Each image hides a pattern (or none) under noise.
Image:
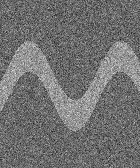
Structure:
a wavy band
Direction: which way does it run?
left to right
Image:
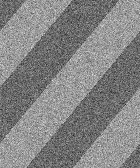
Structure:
diagonal stripes
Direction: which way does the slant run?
bottom left to top right
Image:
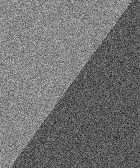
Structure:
a sharp edge
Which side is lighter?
top left
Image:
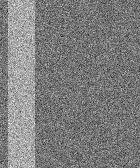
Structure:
one vertical stripe
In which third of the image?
left
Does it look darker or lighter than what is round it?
lighter
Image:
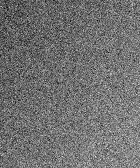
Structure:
a smooth slope
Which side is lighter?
bottom right
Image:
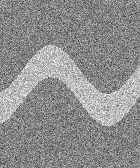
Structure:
a wavy band
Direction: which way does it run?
left to right
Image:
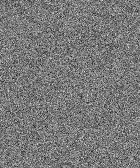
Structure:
only noise
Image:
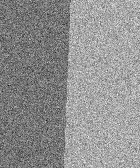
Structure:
a sharp edge
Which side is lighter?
right
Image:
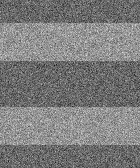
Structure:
horizontal stripes
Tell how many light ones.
2
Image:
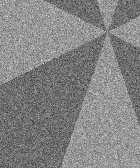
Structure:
spokes from one point
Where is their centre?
top right
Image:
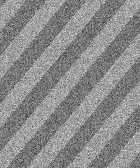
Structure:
diagonal stripes
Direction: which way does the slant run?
bottom left to top right
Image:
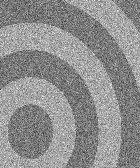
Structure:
rings round one point
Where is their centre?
bottom left
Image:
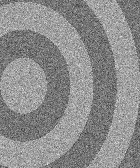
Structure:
rings round one point
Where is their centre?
middle left
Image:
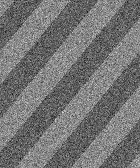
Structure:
diagonal stripes
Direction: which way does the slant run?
bottom left to top right
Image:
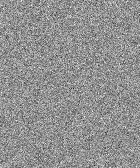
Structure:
only noise
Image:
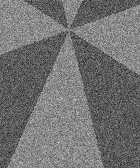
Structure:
spokes from one point
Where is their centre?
top middle
